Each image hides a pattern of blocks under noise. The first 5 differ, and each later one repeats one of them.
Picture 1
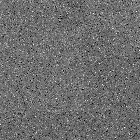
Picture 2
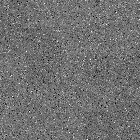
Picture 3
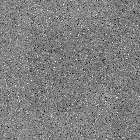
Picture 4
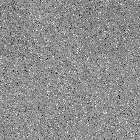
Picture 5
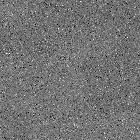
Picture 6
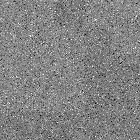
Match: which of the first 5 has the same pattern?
1
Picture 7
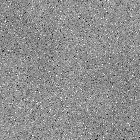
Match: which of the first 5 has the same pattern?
2
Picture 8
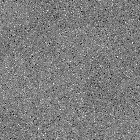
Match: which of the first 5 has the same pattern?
5
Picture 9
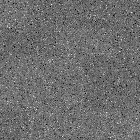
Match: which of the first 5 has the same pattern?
5
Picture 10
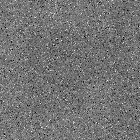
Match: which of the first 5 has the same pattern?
3
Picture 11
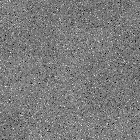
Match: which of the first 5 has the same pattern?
5
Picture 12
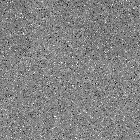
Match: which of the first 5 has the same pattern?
4
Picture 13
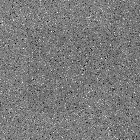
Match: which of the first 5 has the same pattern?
3
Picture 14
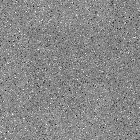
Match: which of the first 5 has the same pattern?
3
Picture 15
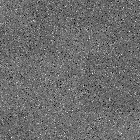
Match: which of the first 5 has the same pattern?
5
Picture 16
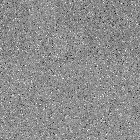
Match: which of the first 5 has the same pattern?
4
